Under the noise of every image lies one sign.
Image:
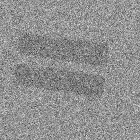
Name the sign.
equals sign
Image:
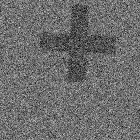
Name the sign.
plus sign
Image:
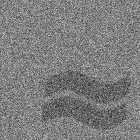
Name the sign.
approximately sign
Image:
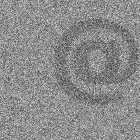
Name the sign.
at sign
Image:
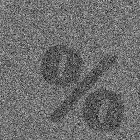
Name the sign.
percent sign
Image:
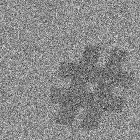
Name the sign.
hash sign
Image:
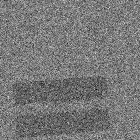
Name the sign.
equals sign
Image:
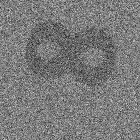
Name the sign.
infinity sign
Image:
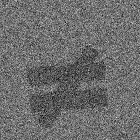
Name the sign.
not-equal sign
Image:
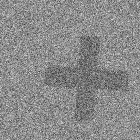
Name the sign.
plus sign
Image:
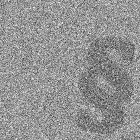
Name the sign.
section sign
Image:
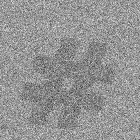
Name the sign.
hash sign
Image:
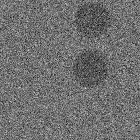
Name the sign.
colon
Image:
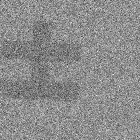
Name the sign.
plus-minus sign
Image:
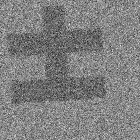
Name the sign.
plus-minus sign
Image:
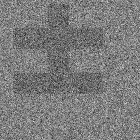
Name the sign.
plus-minus sign
